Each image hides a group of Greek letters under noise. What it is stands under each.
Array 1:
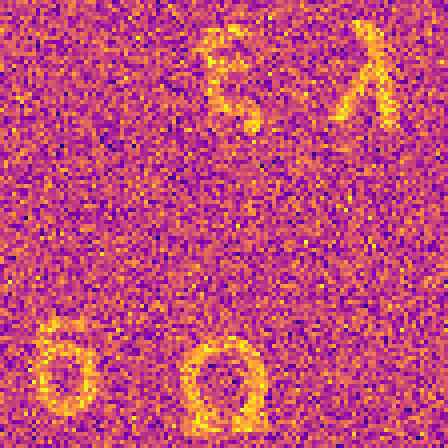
top middle: xi; top right: lambda; bottom left: delta; bottom middle: omega
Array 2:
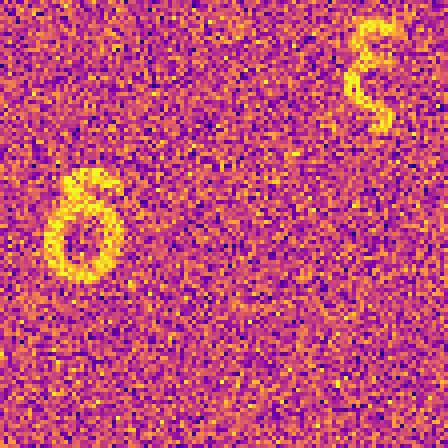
top right: xi; middle left: delta
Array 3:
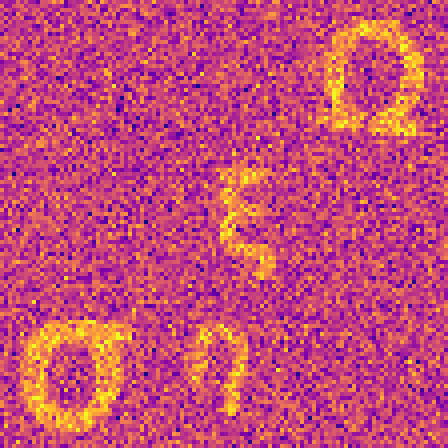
top right: omega; centre: xi; bottom left: sigma; bottom middle: eta
